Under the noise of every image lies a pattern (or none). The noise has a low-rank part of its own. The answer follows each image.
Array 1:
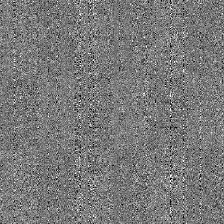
a checkerboard
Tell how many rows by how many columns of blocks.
3 by 6
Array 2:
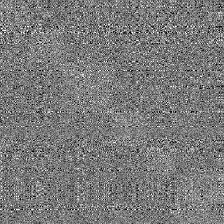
blocks along the diagonal
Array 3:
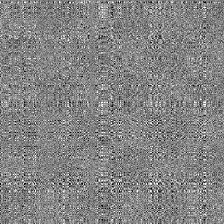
a checkerboard
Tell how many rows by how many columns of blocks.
6 by 6
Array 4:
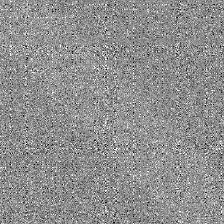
a diagonal band
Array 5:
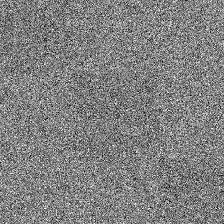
blocks along the diagonal
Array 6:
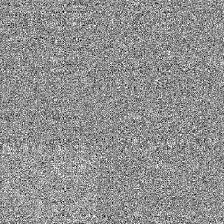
one block
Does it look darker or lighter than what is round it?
lighter
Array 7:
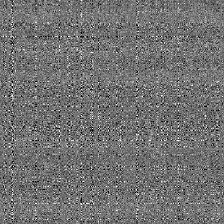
bands of rows
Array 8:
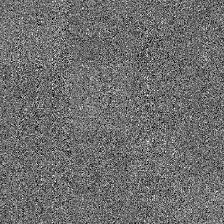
blocks along the diagonal
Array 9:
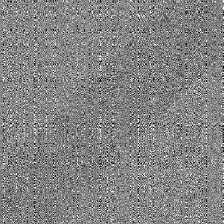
a diagonal band
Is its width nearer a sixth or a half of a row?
a half
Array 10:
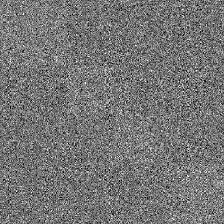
blocks along the diagonal
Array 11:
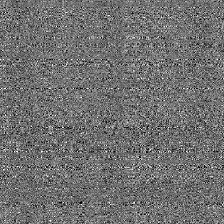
bands of rows crossing bands of columns
